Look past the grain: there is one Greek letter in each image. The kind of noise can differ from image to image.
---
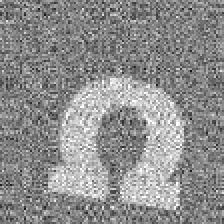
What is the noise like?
low rank plus noise
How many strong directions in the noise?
three or four
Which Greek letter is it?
omega
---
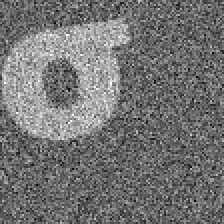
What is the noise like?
independent entries
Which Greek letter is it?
sigma
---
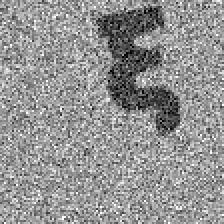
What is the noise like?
independent entries
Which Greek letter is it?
xi
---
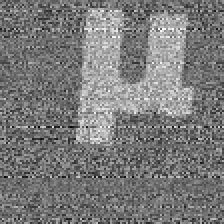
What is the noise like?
rows of uneven size
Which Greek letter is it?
mu
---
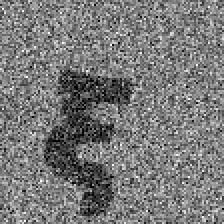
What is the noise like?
independent entries
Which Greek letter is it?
xi
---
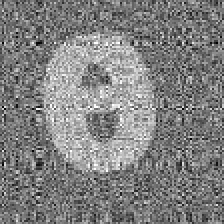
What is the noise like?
low rank plus noise
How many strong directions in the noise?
two
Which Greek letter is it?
theta
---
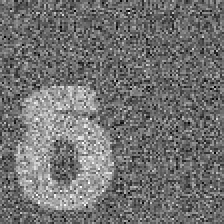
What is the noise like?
low rank plus noise
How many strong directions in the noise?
five to eight
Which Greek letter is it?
delta
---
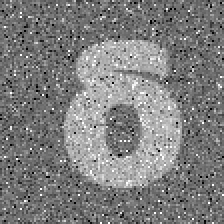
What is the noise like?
heavy tails
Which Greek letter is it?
delta
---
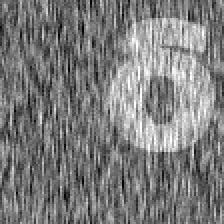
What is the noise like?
streaked along the columns
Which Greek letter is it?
delta
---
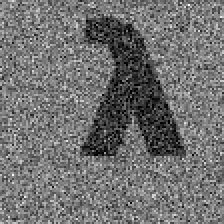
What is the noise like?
independent entries
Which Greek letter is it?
lambda
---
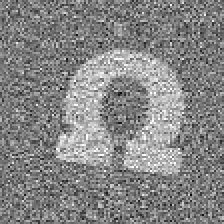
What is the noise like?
low rank plus noise
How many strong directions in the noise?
five to eight
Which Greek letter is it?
omega
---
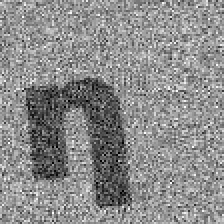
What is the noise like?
low rank plus noise
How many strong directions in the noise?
five to eight
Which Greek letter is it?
eta
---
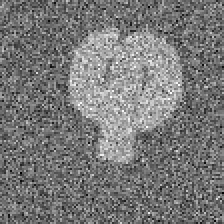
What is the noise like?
independent entries
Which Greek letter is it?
phi
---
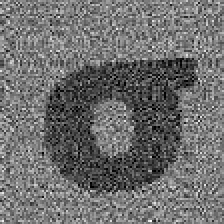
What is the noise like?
low rank plus noise
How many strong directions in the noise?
three or four
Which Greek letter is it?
sigma
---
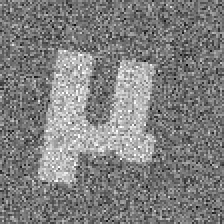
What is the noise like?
independent entries
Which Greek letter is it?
mu
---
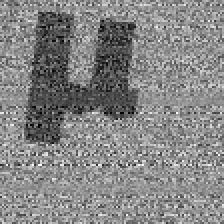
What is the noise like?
rows of uneven size
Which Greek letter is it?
mu
